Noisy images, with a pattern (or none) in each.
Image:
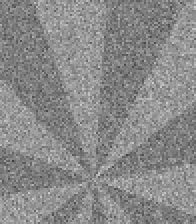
spokes from one point
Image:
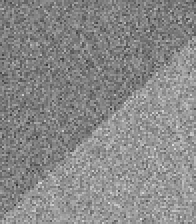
a sharp edge
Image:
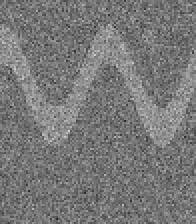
a wavy band
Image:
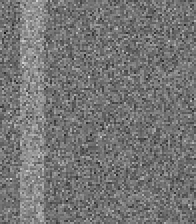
one vertical stripe
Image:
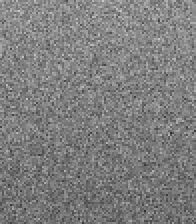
a smooth slope
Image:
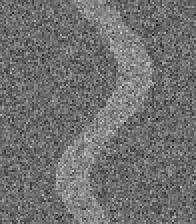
a wavy band
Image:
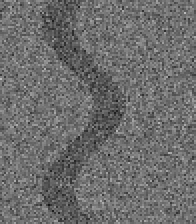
a wavy band
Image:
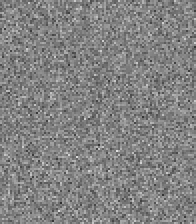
only noise
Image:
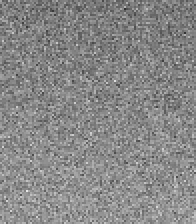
a smooth slope
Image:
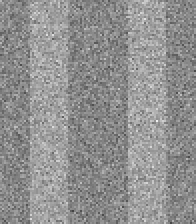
vertical stripes
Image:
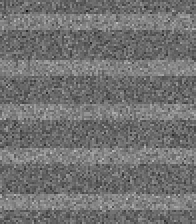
horizontal stripes
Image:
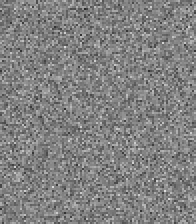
only noise
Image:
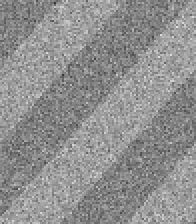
diagonal stripes
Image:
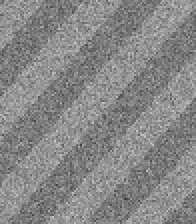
diagonal stripes
